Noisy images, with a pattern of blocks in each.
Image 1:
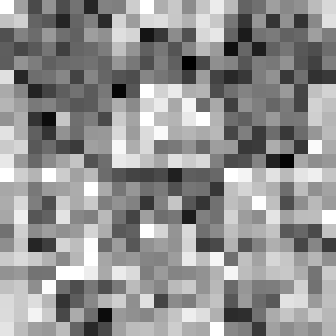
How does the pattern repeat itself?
left and right mirror each other
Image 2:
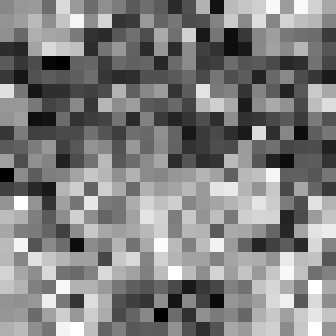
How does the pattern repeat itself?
left and right mirror each other
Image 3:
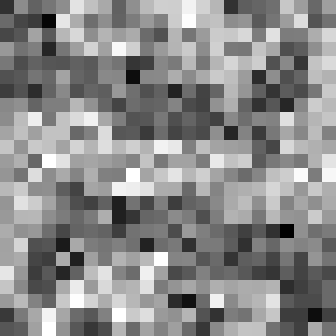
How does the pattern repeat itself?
the same after a half turn
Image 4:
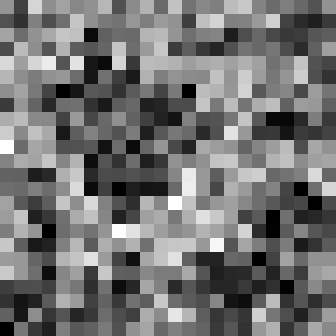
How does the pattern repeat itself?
mirrored about the diagonal from the top left
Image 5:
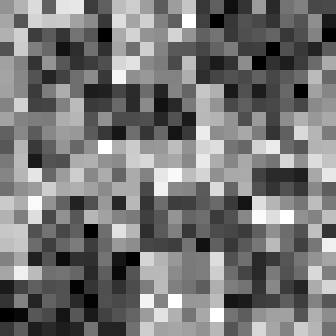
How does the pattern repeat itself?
the same after a half turn
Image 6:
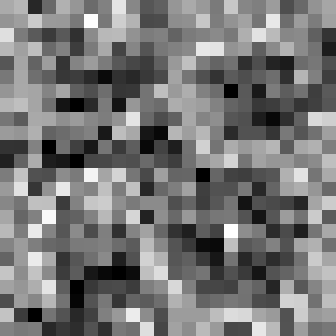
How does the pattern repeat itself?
mirrored about the diagonal from the top left
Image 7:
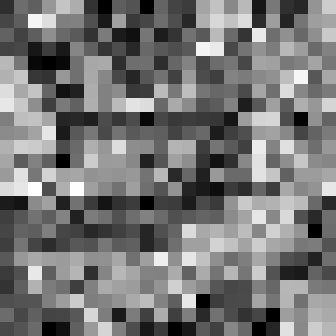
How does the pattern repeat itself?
no symmetry
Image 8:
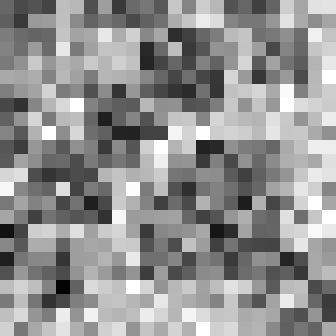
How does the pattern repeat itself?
mirrored about the diagonal from the top left
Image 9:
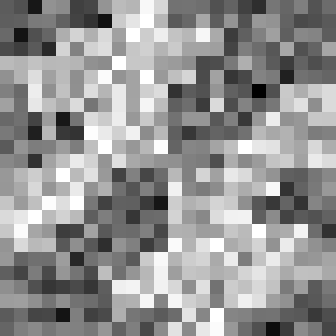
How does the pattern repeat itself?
the same after a half turn
